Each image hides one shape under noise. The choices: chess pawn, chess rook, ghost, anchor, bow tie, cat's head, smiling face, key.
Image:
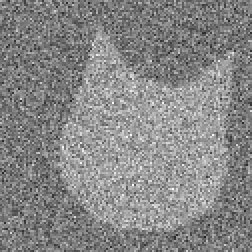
cat's head
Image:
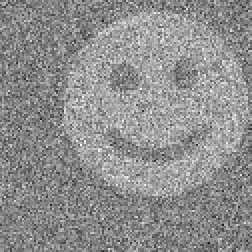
smiling face
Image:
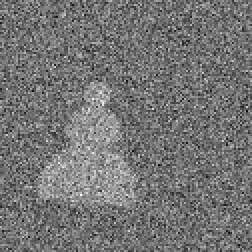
chess pawn
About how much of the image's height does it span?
half
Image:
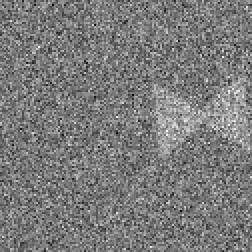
bow tie
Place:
middle right
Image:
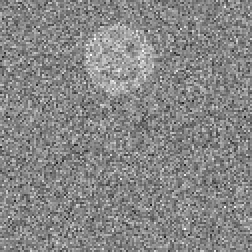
smiling face
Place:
top middle
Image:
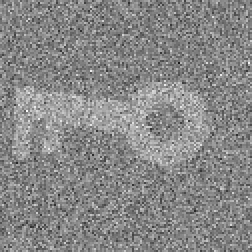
key
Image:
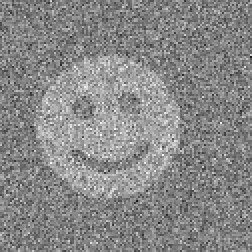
smiling face
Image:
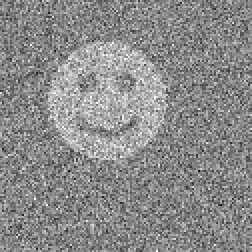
smiling face
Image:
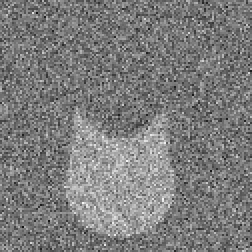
cat's head
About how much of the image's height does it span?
half
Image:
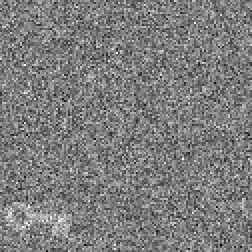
key
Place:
bottom left
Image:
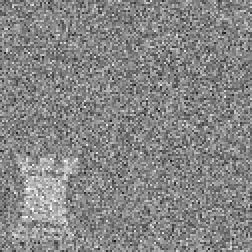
chess rook
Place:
bottom left
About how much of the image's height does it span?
a third
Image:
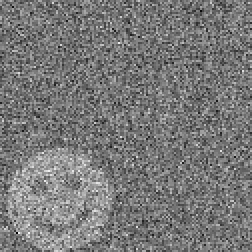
smiling face
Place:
bottom left
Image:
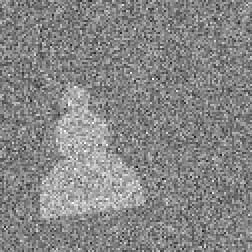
chess pawn
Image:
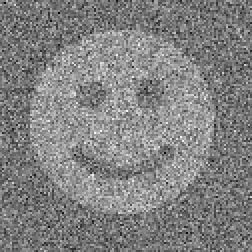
smiling face
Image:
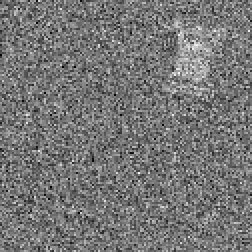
chess rook
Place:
top right
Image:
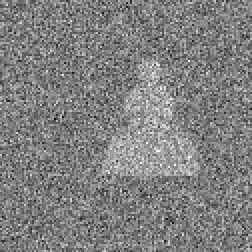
chess pawn
